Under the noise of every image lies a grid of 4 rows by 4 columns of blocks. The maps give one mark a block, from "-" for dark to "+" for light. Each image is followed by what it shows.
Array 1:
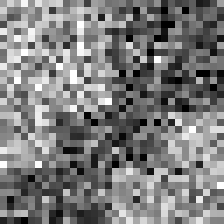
+ + - -
+ + - -
+ - - +
- - + +
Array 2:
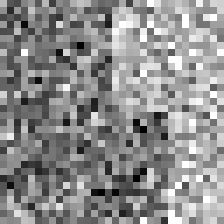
- - + +
- - + +
- - - +
- - - +
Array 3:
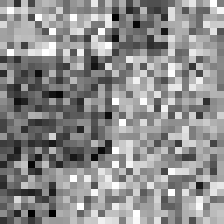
+ + - +
- - + +
- - + +
- + + +
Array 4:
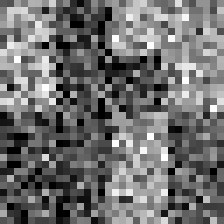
+ - + +
+ - - +
- - + -
- - + -
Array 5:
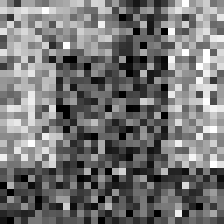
+ + - +
+ - - +
+ - - +
- - - -
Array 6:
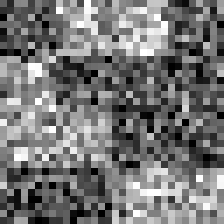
- + + -
+ - - -
+ + - -
- - + +
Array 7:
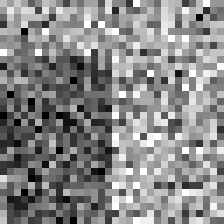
+ + + +
- - + +
- - + +
- - + +
